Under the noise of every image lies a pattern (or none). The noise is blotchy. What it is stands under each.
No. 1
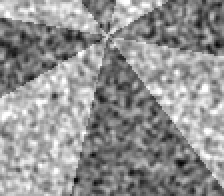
spokes from one point
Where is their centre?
top middle
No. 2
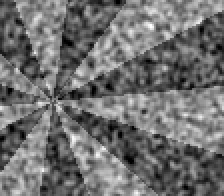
spokes from one point
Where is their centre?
middle left
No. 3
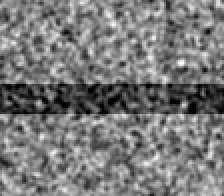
one horizontal stripe
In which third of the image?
middle
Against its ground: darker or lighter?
darker
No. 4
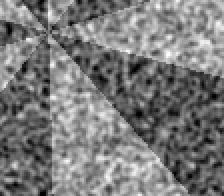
spokes from one point
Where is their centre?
top left
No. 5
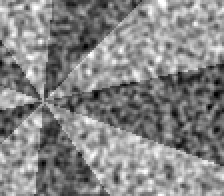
spokes from one point
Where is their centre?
middle left
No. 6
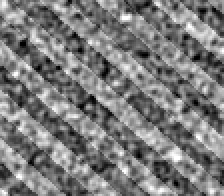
diagonal stripes
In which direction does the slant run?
top left to bottom right
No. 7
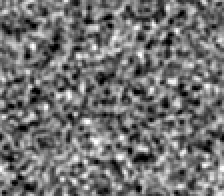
only noise
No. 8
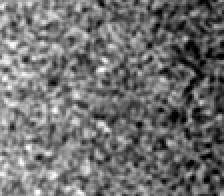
a smooth slope
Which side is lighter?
left
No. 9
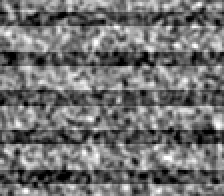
horizontal stripes
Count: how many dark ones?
5
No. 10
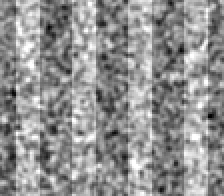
vertical stripes
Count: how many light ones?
4
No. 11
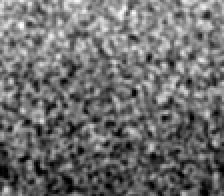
a smooth slope
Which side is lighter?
top
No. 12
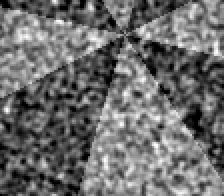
spokes from one point
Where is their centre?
top middle
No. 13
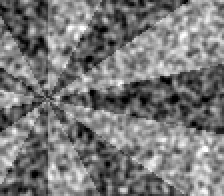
spokes from one point
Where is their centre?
middle left
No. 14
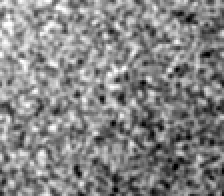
a smooth slope
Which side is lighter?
top left
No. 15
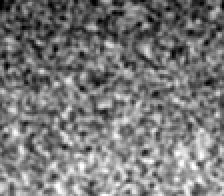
a smooth slope
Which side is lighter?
bottom
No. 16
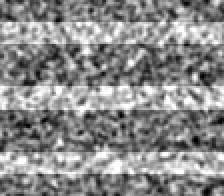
horizontal stripes
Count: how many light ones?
3
